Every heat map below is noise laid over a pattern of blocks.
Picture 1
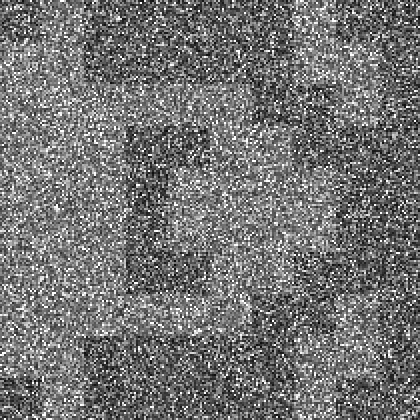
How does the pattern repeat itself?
top and bottom mirror each other
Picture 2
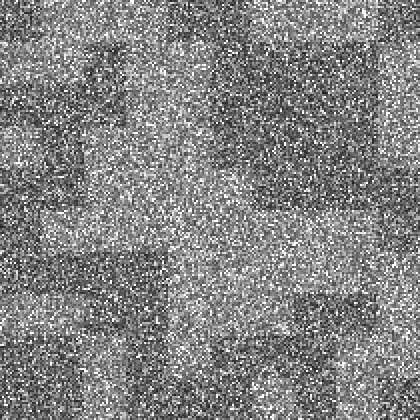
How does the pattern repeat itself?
mirrored about the diagonal from the bottom left
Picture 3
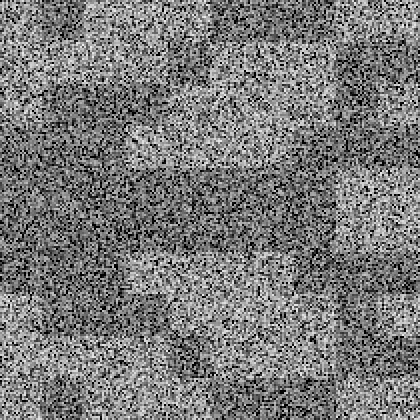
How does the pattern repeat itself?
top and bottom mirror each other
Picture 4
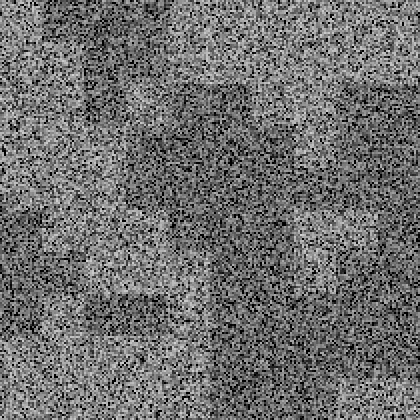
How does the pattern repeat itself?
no symmetry
